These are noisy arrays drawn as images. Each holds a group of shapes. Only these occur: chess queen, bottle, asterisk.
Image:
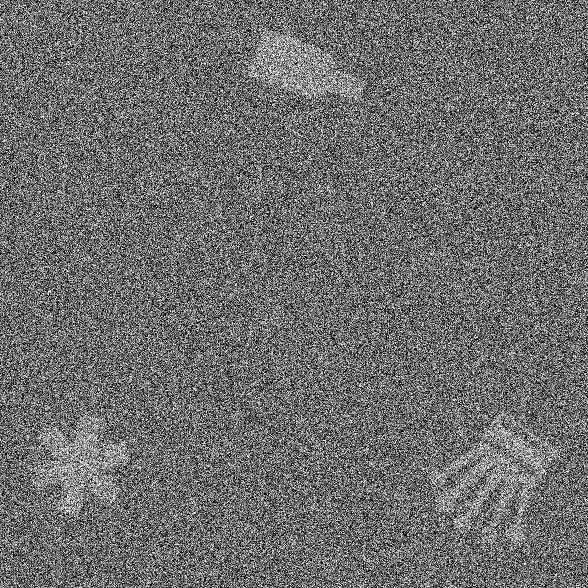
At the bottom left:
asterisk
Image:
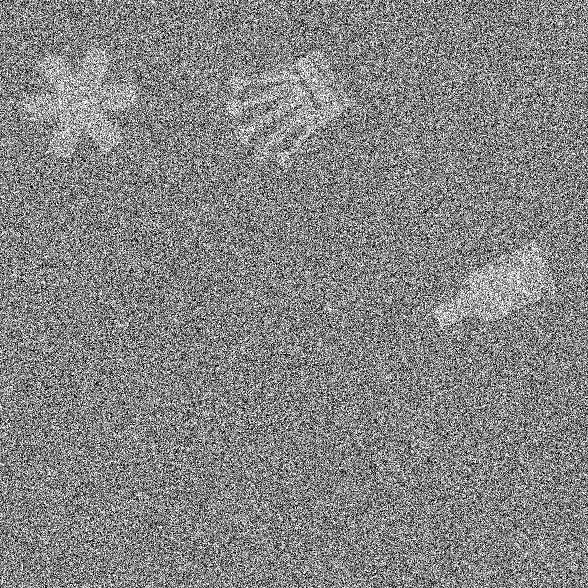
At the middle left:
nothing
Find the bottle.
middle right
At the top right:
nothing
